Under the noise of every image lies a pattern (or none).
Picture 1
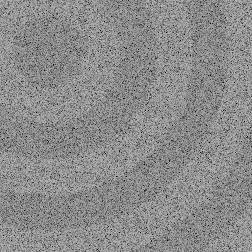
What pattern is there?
rings round one point
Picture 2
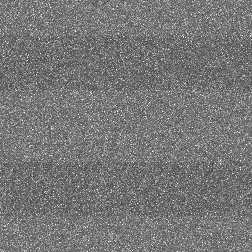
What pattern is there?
horizontal stripes
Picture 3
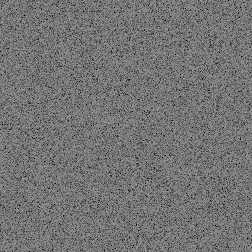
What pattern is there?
only noise
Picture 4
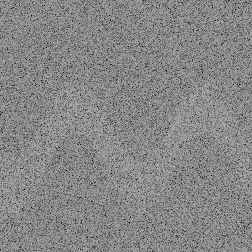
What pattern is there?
a wavy band
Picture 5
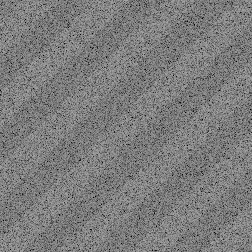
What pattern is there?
diagonal stripes
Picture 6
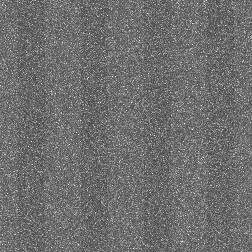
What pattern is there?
vertical stripes
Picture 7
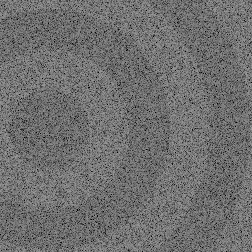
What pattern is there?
rings round one point
